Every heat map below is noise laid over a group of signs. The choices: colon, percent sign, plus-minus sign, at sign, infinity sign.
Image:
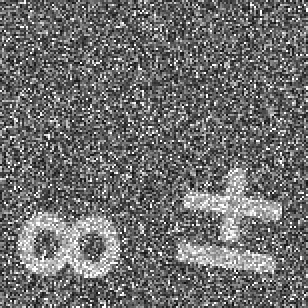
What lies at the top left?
nothing
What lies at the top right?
nothing
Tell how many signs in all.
2
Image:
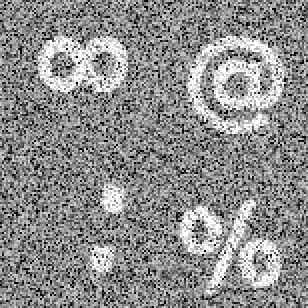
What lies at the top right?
at sign
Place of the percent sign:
bottom right
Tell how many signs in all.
4
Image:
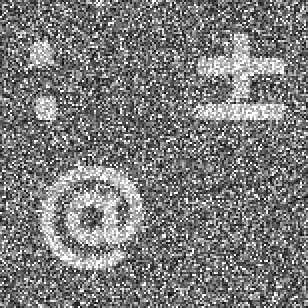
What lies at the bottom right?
nothing
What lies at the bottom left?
at sign
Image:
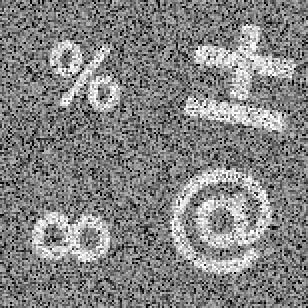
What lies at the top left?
percent sign
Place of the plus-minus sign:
top right
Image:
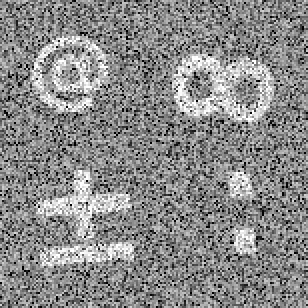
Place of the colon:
bottom right
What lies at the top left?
at sign
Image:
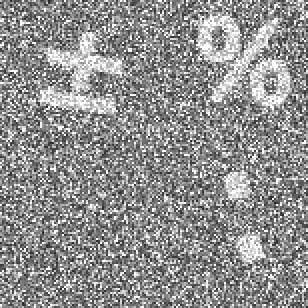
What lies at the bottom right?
colon
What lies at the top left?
plus-minus sign
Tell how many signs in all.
3
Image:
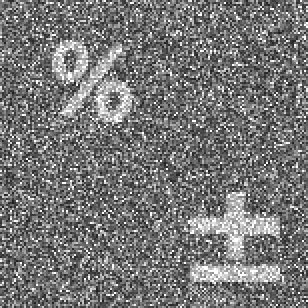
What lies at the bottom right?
plus-minus sign
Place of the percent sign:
top left
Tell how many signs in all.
2
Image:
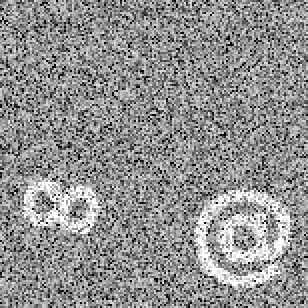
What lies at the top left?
nothing
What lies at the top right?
nothing
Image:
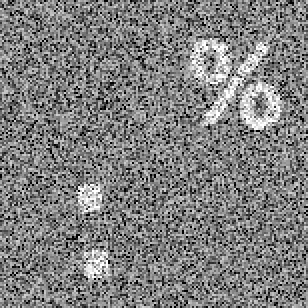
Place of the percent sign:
top right
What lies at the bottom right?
nothing
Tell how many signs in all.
2
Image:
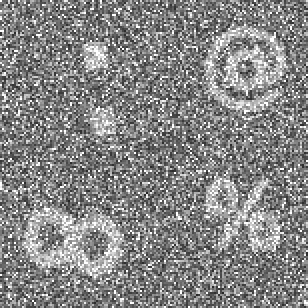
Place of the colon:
top left
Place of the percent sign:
bottom right
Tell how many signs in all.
4
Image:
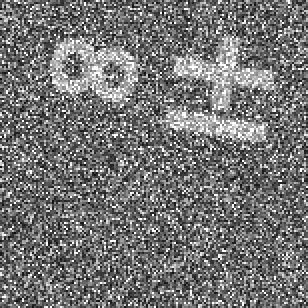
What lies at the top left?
infinity sign
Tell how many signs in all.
2
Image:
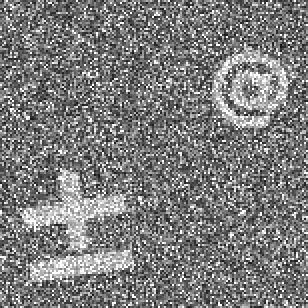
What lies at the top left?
nothing
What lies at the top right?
at sign
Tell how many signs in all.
2
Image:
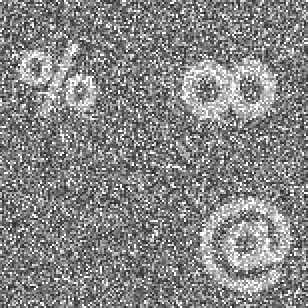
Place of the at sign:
bottom right
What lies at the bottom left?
nothing
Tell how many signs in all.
3
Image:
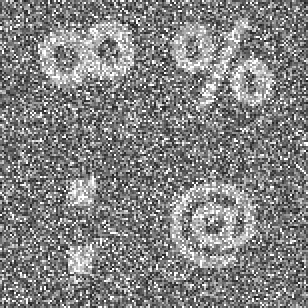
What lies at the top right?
percent sign
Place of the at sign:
bottom right
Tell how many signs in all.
4
